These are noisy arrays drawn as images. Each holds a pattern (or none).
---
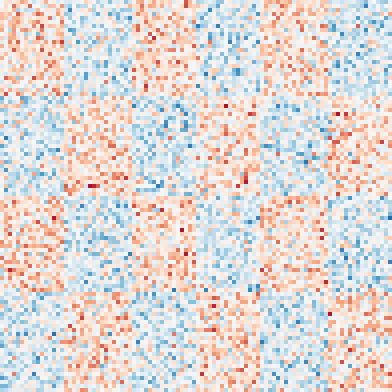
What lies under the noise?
a checkerboard
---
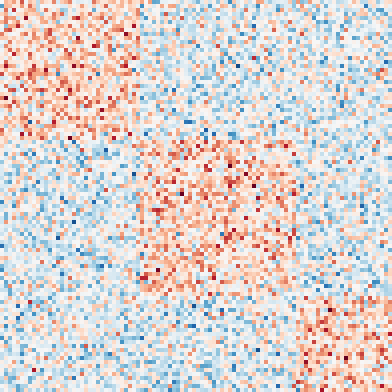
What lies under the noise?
blocks along the diagonal
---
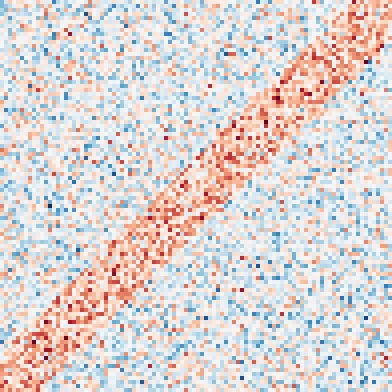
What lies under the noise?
a diagonal band
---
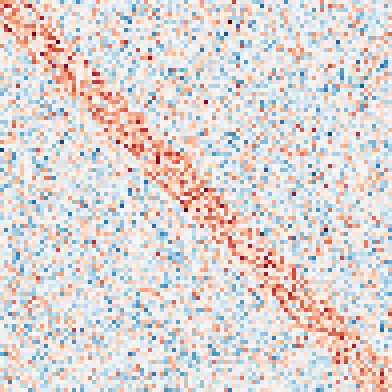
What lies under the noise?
a diagonal band
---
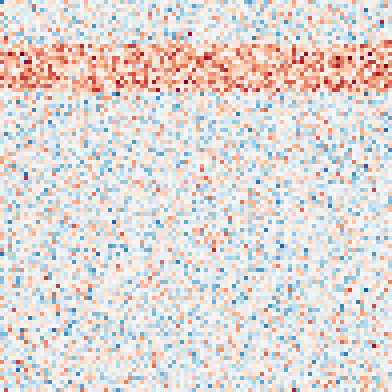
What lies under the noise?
one band of rows
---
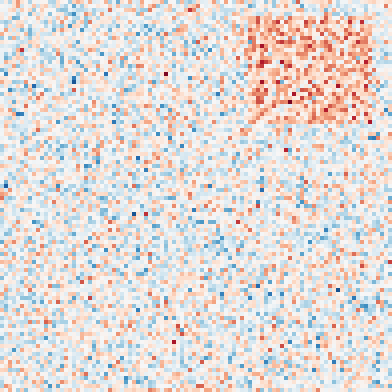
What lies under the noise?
one block
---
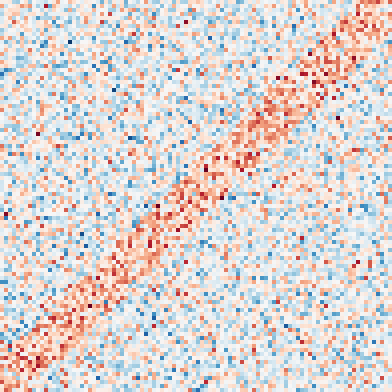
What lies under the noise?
a diagonal band
